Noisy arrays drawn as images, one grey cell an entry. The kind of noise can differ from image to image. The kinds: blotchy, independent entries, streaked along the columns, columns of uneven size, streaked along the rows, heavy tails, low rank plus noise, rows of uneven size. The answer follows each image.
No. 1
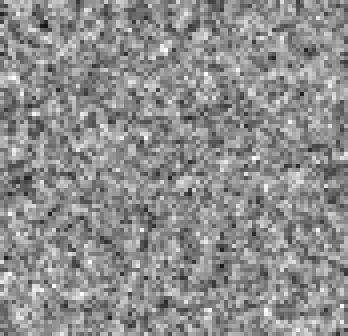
blotchy
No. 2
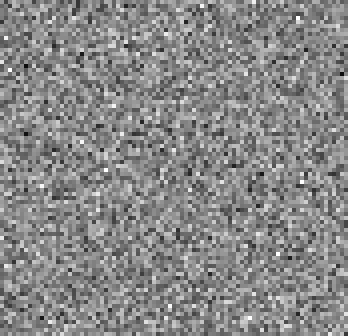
independent entries
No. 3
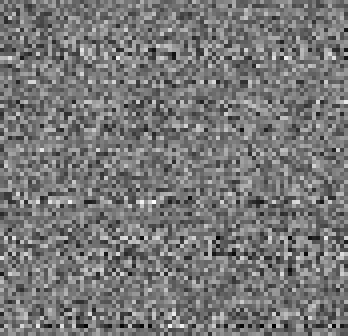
rows of uneven size
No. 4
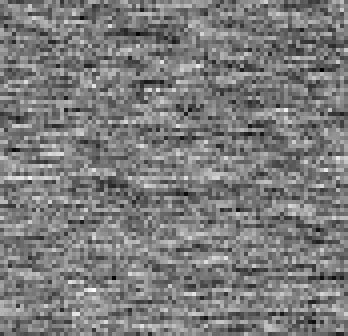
streaked along the rows
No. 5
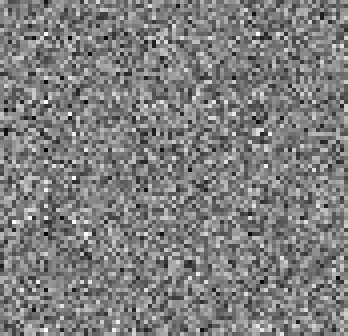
low rank plus noise
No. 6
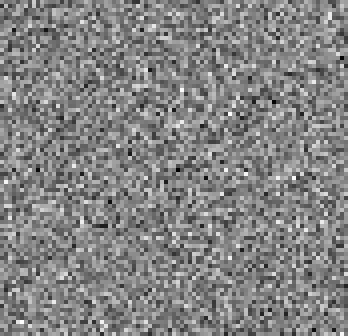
independent entries
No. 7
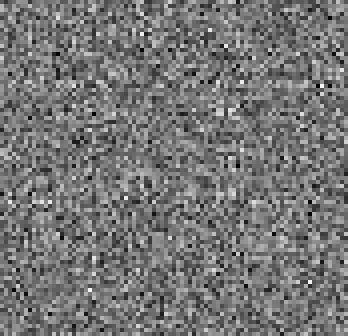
low rank plus noise
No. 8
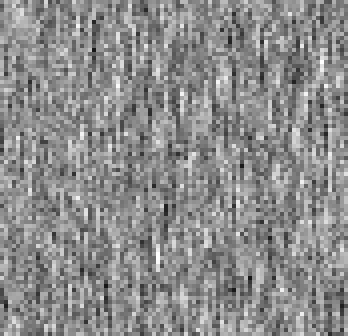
streaked along the columns
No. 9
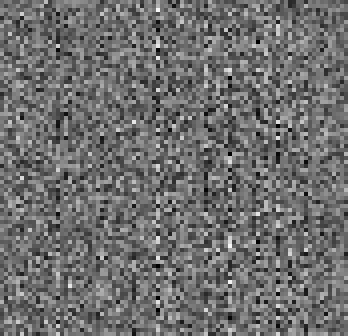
columns of uneven size
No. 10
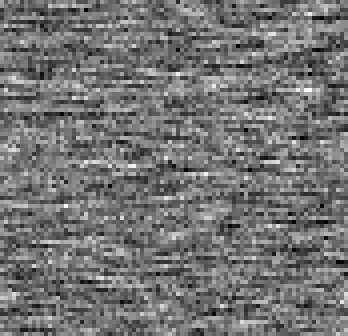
streaked along the rows
